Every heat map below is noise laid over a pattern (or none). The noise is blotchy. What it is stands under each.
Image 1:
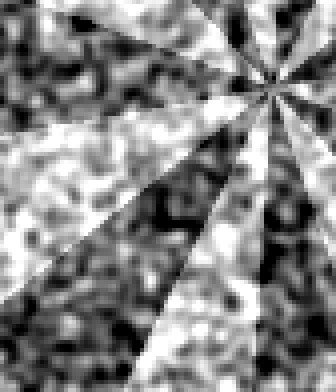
spokes from one point
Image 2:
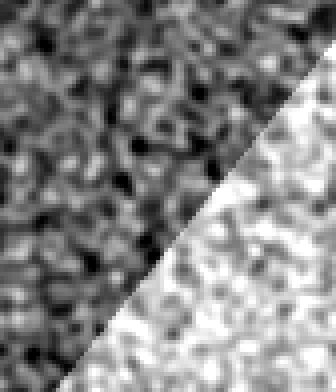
a sharp edge
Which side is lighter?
bottom right
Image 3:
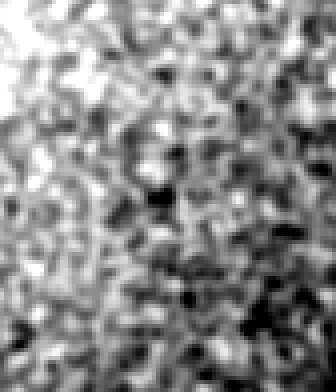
a smooth slope
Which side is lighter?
top left
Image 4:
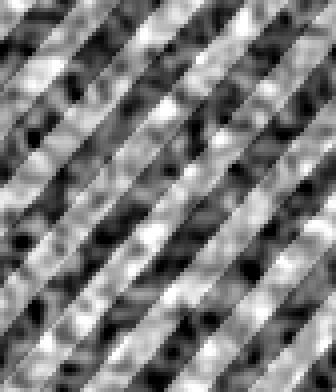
diagonal stripes
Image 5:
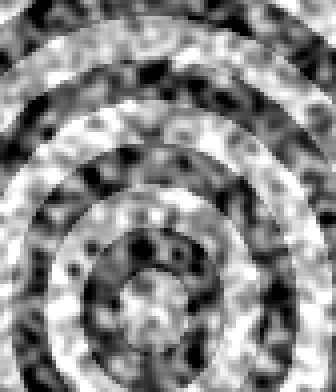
rings round one point
